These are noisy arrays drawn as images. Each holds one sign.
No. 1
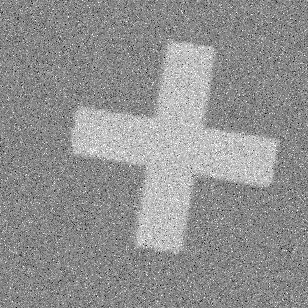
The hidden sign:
plus sign
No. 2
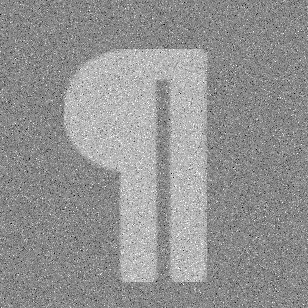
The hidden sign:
pilcrow
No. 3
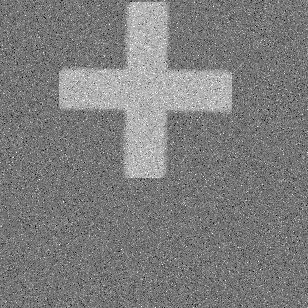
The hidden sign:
plus sign
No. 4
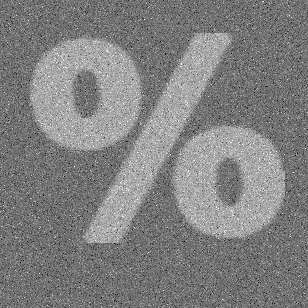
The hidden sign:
percent sign
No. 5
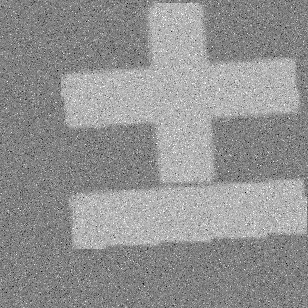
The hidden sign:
plus-minus sign
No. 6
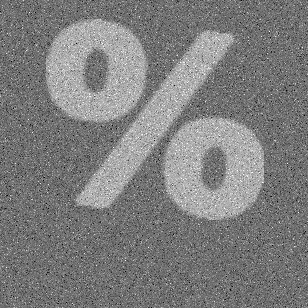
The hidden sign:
percent sign
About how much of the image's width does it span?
two thirds
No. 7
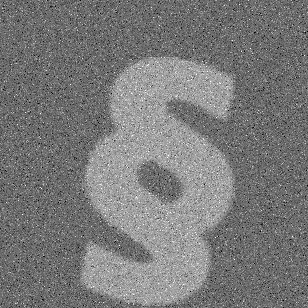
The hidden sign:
section sign
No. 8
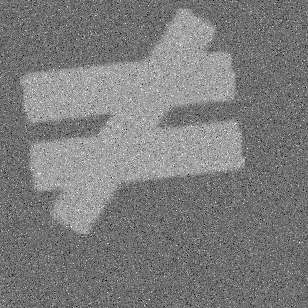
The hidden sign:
not-equal sign
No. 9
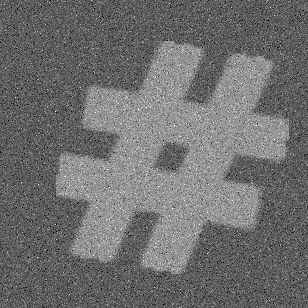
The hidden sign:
hash sign
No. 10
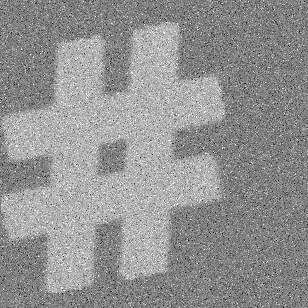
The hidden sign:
hash sign
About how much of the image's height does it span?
nearly all
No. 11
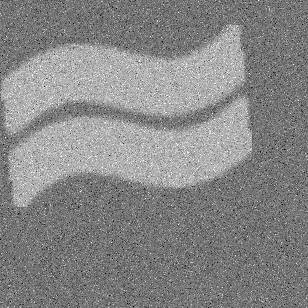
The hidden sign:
approximately sign
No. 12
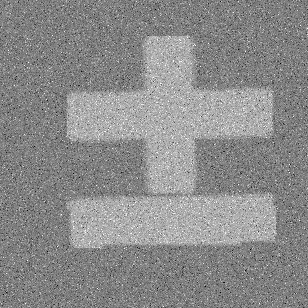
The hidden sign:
plus-minus sign
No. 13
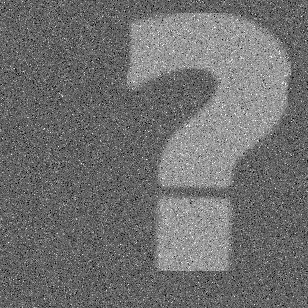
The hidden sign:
question mark
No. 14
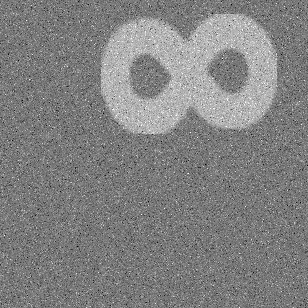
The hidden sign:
infinity sign
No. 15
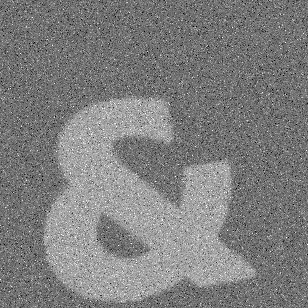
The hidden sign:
ampersand
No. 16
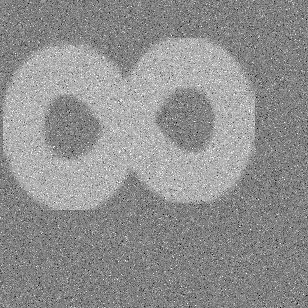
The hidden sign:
infinity sign
